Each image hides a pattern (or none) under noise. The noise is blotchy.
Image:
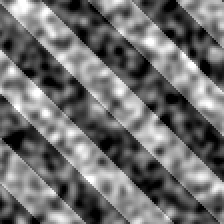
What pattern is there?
diagonal stripes
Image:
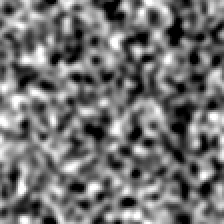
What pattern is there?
only noise
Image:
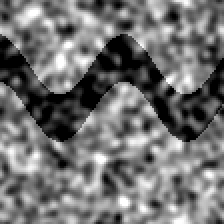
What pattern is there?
a wavy band
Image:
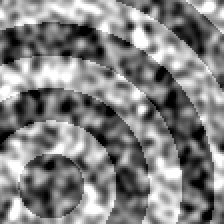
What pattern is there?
rings round one point
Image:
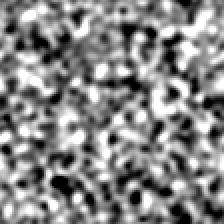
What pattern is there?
only noise
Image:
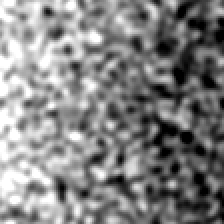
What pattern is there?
a smooth slope
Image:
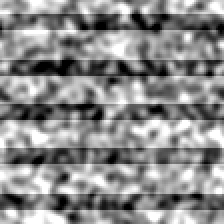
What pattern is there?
horizontal stripes
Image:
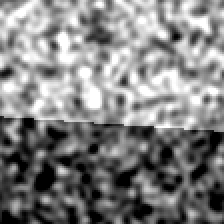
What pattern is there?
a sharp edge
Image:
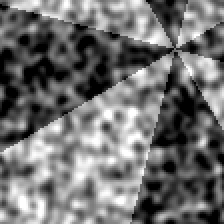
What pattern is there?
spokes from one point
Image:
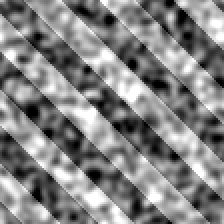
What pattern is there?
diagonal stripes
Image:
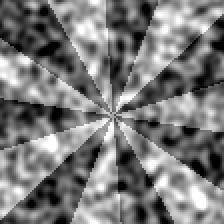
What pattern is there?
spokes from one point
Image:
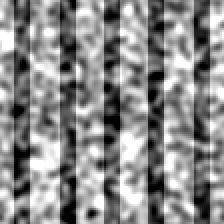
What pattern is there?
vertical stripes
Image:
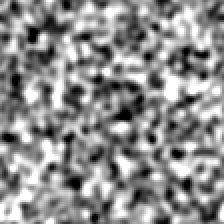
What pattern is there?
only noise
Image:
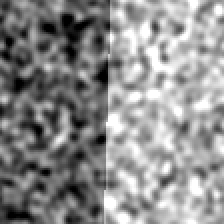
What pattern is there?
a sharp edge
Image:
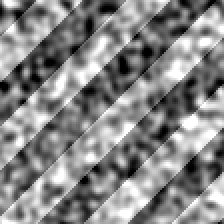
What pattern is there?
diagonal stripes
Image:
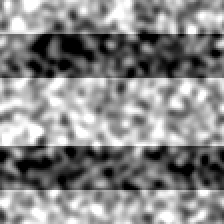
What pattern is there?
horizontal stripes
